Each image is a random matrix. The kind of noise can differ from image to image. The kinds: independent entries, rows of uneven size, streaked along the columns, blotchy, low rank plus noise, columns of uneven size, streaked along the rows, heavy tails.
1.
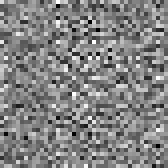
low rank plus noise
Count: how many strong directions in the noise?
three or four
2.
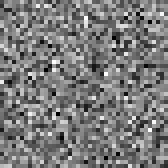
independent entries
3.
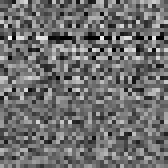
rows of uneven size
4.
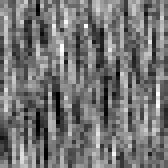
streaked along the columns
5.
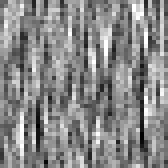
streaked along the columns
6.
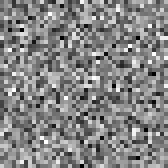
independent entries
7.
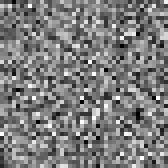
low rank plus noise
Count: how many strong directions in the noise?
five to eight
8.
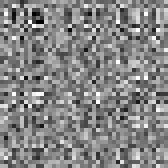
low rank plus noise
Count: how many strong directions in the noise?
one
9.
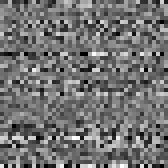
rows of uneven size
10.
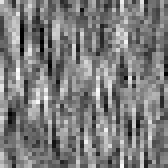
streaked along the columns
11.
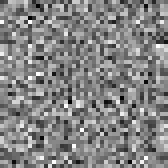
low rank plus noise
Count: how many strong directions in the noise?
three or four
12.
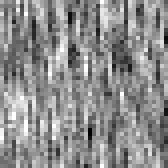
streaked along the columns
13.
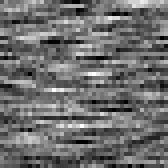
streaked along the rows
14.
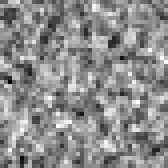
blotchy
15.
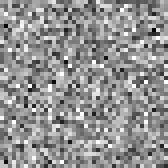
independent entries
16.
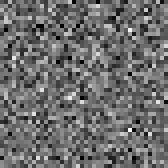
low rank plus noise
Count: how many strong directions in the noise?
five to eight
